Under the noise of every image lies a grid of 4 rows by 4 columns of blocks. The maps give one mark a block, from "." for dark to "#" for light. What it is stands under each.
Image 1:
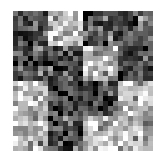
.#..
..#.
#..#
#.##
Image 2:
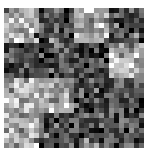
#.#.
...#
##..
#...
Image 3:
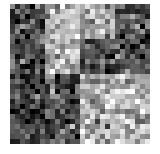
.##.
.#..
..##
..##
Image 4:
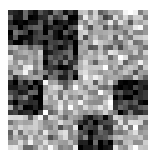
..##
#.##
.##.
##.#
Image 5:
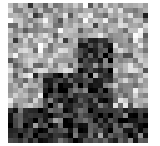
####
##.#
#..#
....
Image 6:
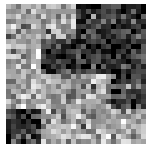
##..
#...
###.
.###
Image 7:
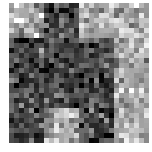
#.##
...#
...#
.#.#
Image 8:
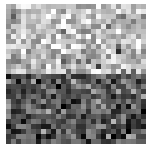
####
####
....
....
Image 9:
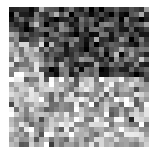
....
#...
####
####
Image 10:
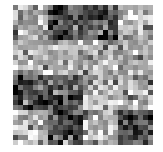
#..#
####
..##
#.#.
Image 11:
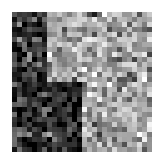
.###
.###
..##
..##
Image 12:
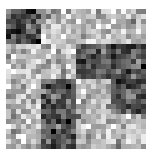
.###
##..
#.#.
#.##
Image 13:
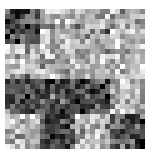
.###
####
...#
#.#.
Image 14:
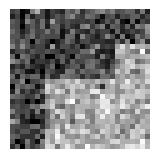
....
...#
.###
.###
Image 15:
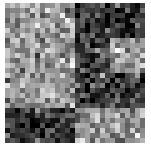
##..
##.#
##..
..##
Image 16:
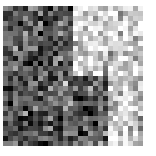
..##
..##
...#
...#
